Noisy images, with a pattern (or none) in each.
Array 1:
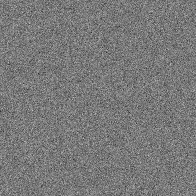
only noise
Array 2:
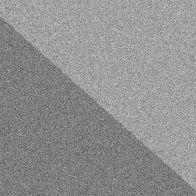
a sharp edge
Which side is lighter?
top right
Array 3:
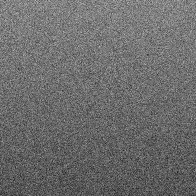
a smooth slope
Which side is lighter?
top
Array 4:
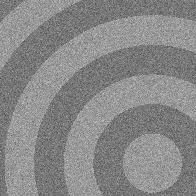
rings round one point
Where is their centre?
bottom right
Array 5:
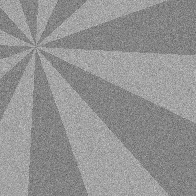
spokes from one point
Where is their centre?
top left
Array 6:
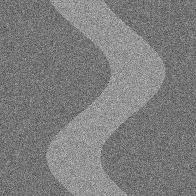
a wavy band
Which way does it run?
top to bottom
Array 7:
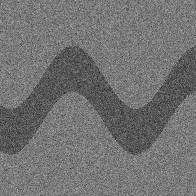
a wavy band
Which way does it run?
left to right
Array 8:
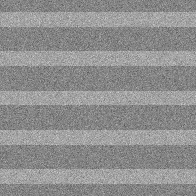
horizontal stripes
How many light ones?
5
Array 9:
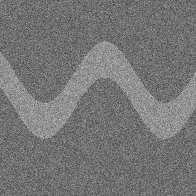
a wavy band
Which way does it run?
left to right
